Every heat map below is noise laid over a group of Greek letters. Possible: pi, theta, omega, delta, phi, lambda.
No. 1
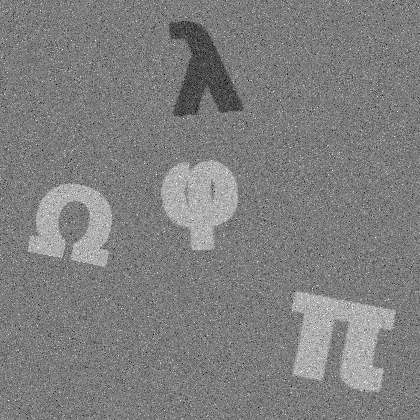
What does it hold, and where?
top middle: dark lambda; middle left: light omega; centre: light phi; bottom right: light pi
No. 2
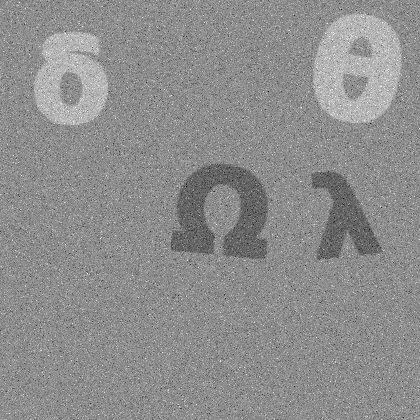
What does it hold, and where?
top left: light delta; top right: light theta; centre: dark omega; middle right: dark lambda
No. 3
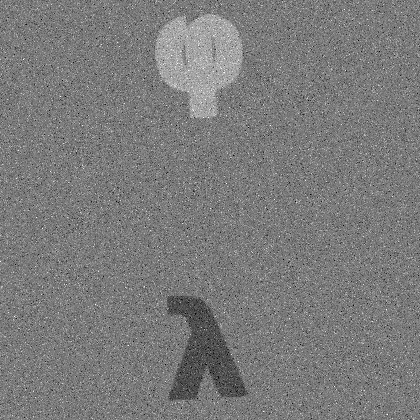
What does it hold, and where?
top middle: light phi; bottom middle: dark lambda
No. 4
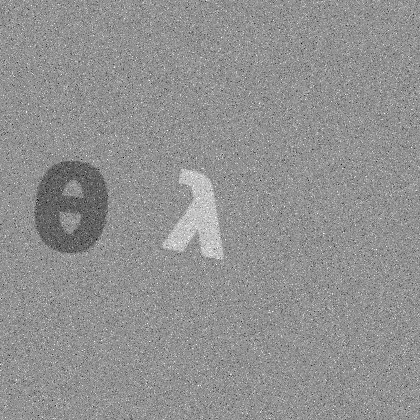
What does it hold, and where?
middle left: dark theta; centre: light lambda
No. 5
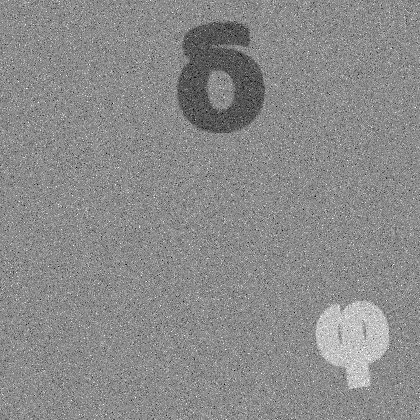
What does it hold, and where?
top middle: dark delta; bottom right: light phi
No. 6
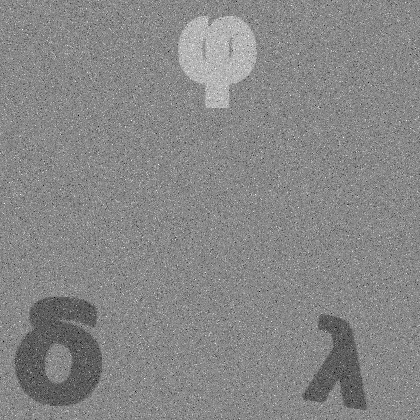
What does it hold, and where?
top middle: light phi; bottom left: dark delta; bottom right: dark lambda
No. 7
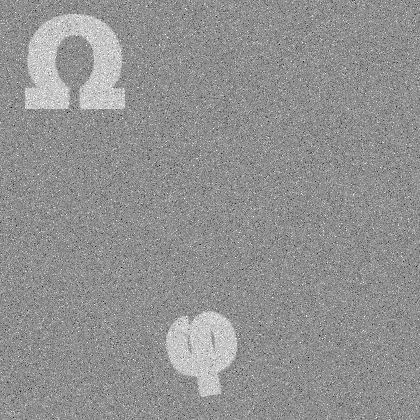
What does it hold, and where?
top left: light omega; bottom middle: light phi
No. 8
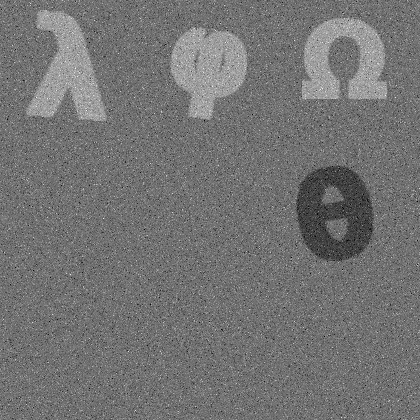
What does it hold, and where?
top left: light lambda; top middle: light phi; top right: light omega; middle right: dark theta
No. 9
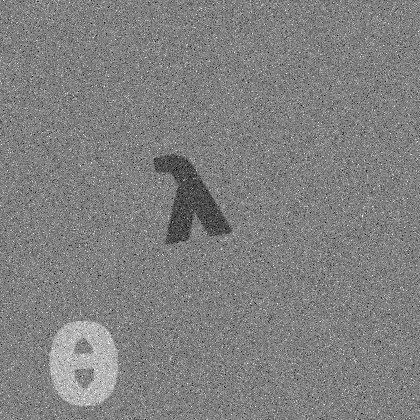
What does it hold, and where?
centre: dark lambda; bottom left: light theta
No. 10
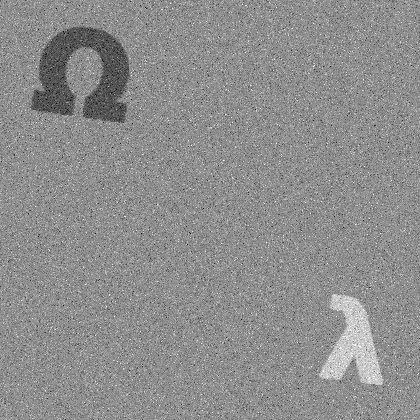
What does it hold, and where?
top left: dark omega; bottom right: light lambda
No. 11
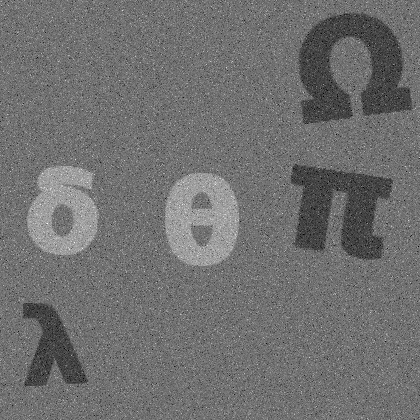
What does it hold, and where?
top right: dark omega; middle left: light delta; centre: light theta; middle right: dark pi; bottom left: dark lambda
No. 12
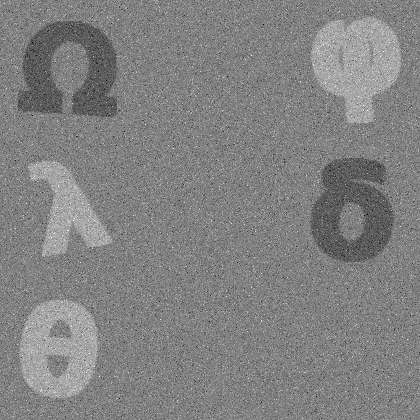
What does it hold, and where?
top left: dark omega; top right: light phi; middle left: light lambda; middle right: dark delta; bottom left: light theta
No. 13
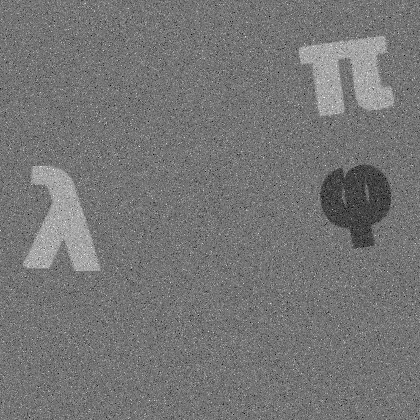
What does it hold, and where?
top right: light pi; middle left: light lambda; middle right: dark phi
